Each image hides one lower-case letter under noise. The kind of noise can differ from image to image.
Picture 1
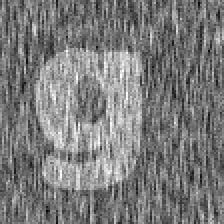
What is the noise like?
streaked along the columns
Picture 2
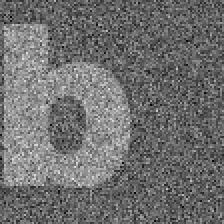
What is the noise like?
independent entries
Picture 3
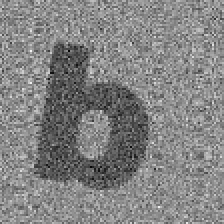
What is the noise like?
low rank plus noise
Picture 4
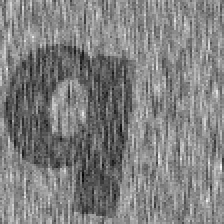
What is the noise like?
streaked along the columns
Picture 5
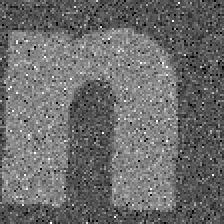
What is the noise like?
heavy tails
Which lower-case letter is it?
n
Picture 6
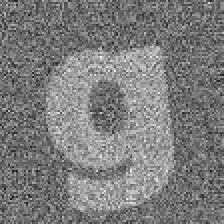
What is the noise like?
low rank plus noise
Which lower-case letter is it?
g
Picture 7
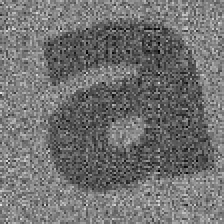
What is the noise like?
low rank plus noise
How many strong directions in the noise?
one
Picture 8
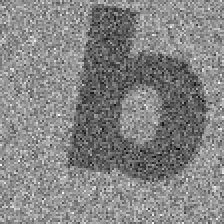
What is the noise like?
independent entries
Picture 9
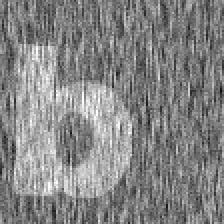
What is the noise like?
streaked along the columns
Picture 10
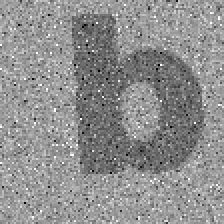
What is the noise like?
heavy tails
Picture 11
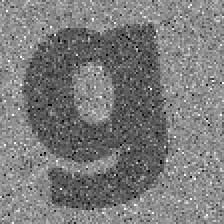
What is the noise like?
heavy tails
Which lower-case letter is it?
g
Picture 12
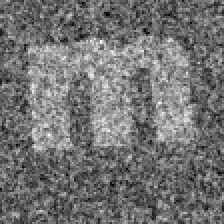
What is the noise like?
blotchy
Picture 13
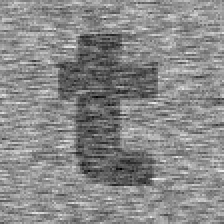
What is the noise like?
streaked along the rows
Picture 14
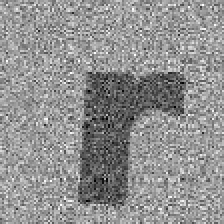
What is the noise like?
low rank plus noise
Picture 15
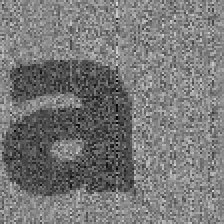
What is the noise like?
columns of uneven size
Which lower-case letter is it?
a
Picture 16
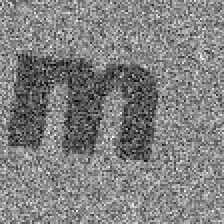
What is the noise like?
independent entries
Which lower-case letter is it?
m
